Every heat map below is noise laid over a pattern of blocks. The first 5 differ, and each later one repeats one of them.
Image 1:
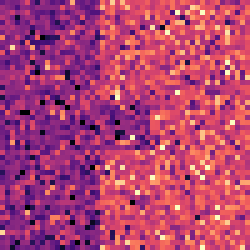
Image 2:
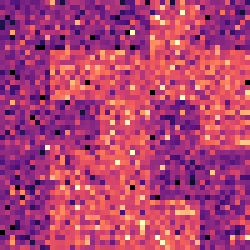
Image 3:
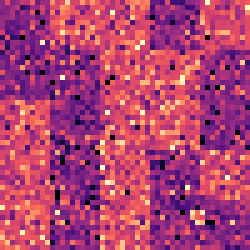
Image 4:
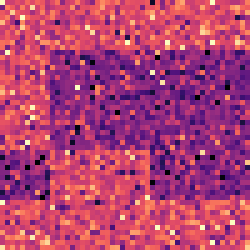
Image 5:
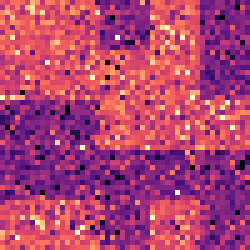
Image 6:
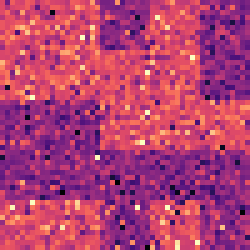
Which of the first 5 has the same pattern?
5
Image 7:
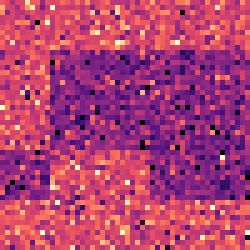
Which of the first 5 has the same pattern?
4
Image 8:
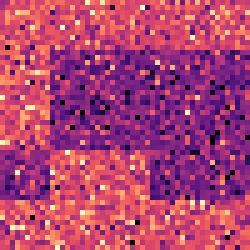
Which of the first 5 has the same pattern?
4
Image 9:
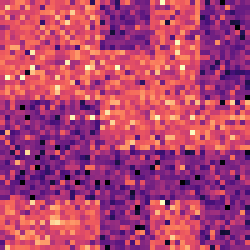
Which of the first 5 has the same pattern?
5
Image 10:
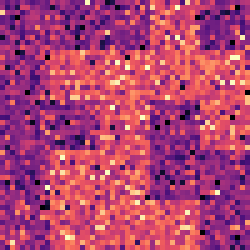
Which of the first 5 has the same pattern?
2
